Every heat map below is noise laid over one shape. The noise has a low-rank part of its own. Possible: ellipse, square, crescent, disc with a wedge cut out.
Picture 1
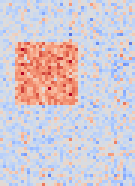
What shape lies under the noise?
square
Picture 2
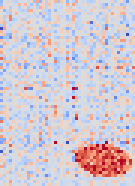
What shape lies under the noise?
ellipse
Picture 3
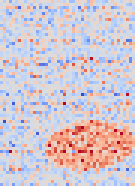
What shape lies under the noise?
ellipse
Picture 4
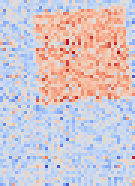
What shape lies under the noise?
square
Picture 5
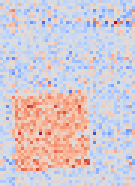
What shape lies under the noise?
square
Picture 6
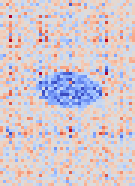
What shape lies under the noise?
ellipse
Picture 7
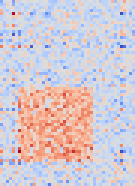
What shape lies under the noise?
square
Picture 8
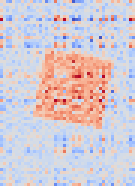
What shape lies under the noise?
square
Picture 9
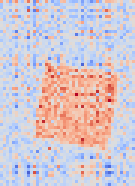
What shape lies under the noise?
square
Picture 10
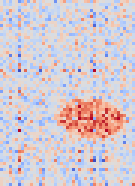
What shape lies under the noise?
ellipse
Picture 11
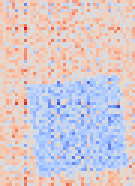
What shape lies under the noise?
square
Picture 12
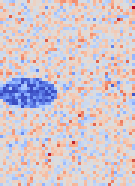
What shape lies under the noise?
ellipse
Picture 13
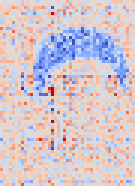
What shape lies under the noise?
crescent
